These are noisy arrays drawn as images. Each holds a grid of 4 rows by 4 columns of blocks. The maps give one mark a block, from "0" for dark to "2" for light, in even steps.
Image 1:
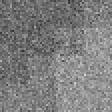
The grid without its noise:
0 0 0 1
0 0 1 2
0 1 2 2
1 1 2 2
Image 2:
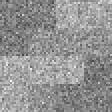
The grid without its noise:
0 0 2 2
0 1 1 1
2 2 2 0
2 1 0 0
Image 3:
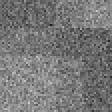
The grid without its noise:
0 0 1 2
1 1 0 0
2 2 1 0
2 2 1 0
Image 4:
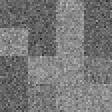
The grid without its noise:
0 0 2 0
2 0 2 0
0 2 2 1
0 1 2 2
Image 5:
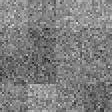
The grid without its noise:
2 1 2 2
1 0 1 1
0 0 1 1
1 2 1 0
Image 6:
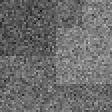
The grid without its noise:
0 0 1 2
0 0 2 2
1 1 2 2
1 1 1 1
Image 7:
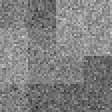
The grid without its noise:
1 0 2 2
2 1 2 2
2 1 1 0
1 0 0 0
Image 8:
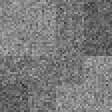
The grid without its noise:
2 2 1 0
2 2 1 0
1 1 1 2
0 1 2 2
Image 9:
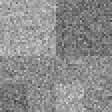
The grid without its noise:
2 2 0 0
2 2 0 0
1 1 1 1
0 1 2 1
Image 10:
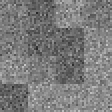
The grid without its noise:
1 0 2 1
1 0 0 2
2 1 0 2
0 2 2 2
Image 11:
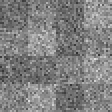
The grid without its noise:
0 1 0 2
1 2 0 1
0 0 1 2
1 2 0 1
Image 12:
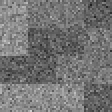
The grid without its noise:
2 1 1 0
2 0 0 1
0 0 1 1
2 2 2 0
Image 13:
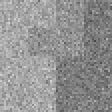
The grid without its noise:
2 2 1 0
2 1 1 0
2 2 0 0
2 2 0 0
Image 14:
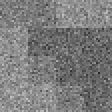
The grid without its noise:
1 1 2 2
2 0 0 0
2 1 0 0
2 2 1 0
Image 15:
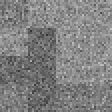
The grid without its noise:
1 2 2 2
2 0 2 2
0 0 2 2
1 0 1 1
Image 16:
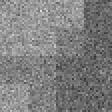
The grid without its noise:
2 2 2 0
2 2 1 0
1 1 0 0
2 1 0 0
